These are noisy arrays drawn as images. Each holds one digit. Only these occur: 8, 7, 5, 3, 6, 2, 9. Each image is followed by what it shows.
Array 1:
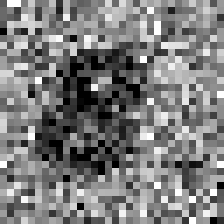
8
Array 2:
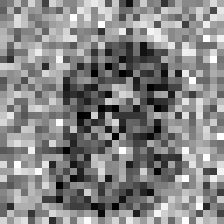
8
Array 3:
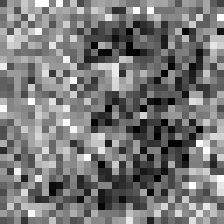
3
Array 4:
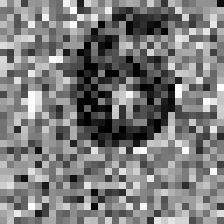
6
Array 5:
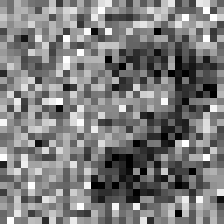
2
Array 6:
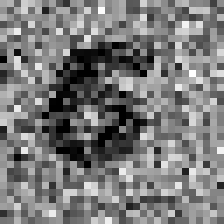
6
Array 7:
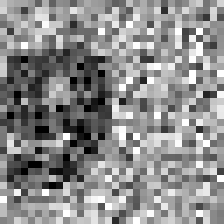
9
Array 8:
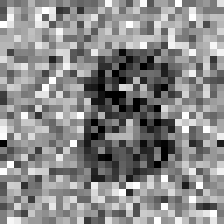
8
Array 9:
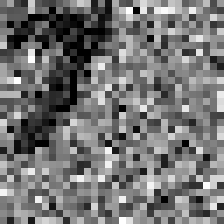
7
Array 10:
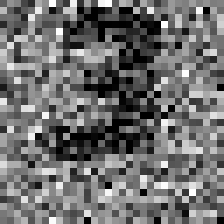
3
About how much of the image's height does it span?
two thirds
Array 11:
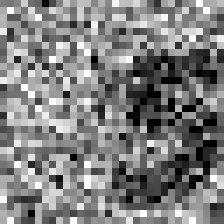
5
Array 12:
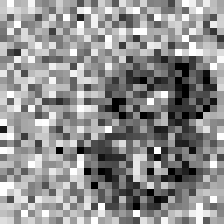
8
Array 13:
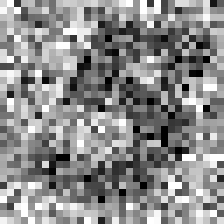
5
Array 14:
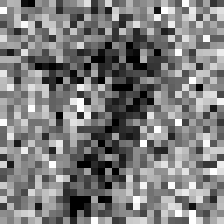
7
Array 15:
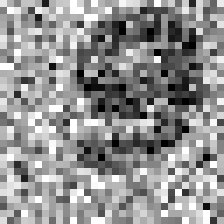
9
